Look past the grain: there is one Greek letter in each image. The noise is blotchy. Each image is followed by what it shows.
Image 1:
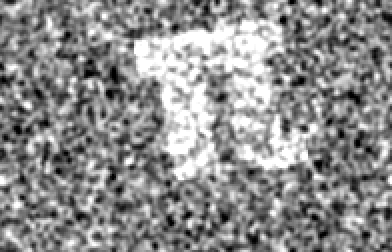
light pi
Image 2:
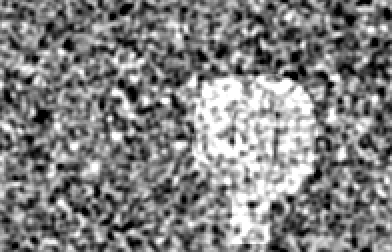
light phi
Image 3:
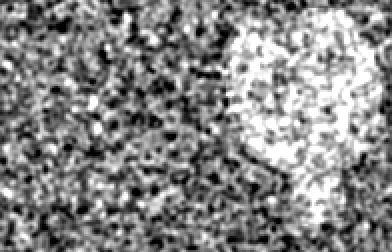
light phi
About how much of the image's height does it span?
nearly all
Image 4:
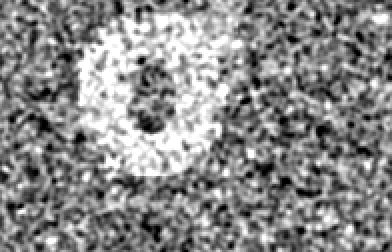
light sigma
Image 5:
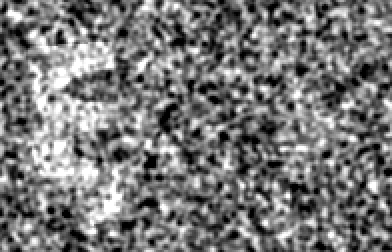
light xi
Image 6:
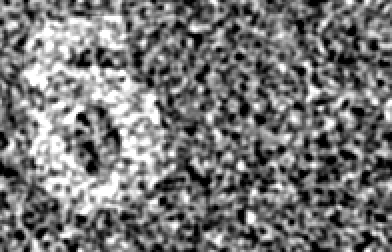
light delta
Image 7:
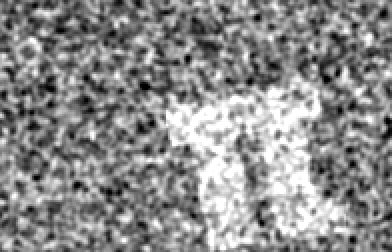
light pi
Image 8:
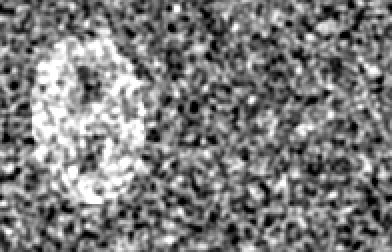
light theta
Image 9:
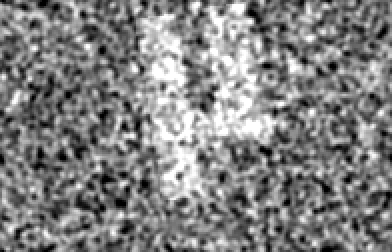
light mu
